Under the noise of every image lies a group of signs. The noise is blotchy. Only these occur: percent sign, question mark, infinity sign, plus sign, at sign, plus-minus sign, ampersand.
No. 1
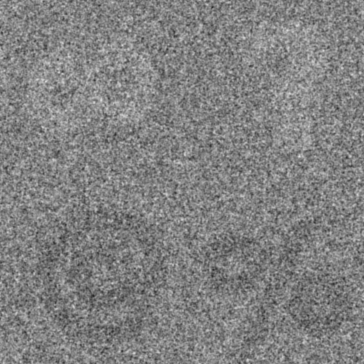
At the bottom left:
at sign
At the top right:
question mark
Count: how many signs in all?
4
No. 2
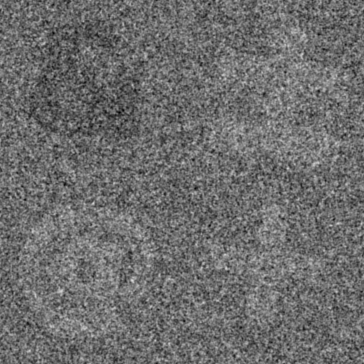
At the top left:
ampersand
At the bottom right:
plus sign
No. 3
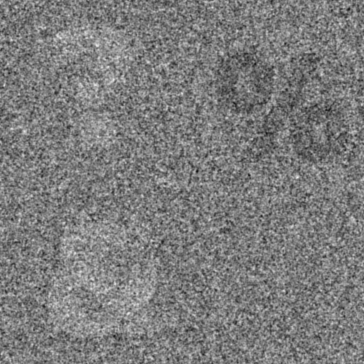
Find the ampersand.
bottom left
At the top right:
percent sign
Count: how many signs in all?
3
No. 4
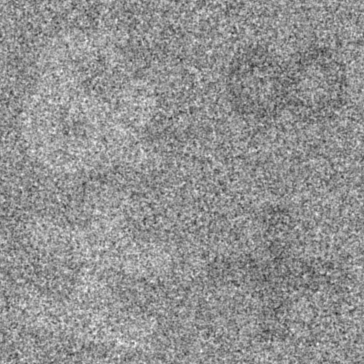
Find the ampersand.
top left
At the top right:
infinity sign
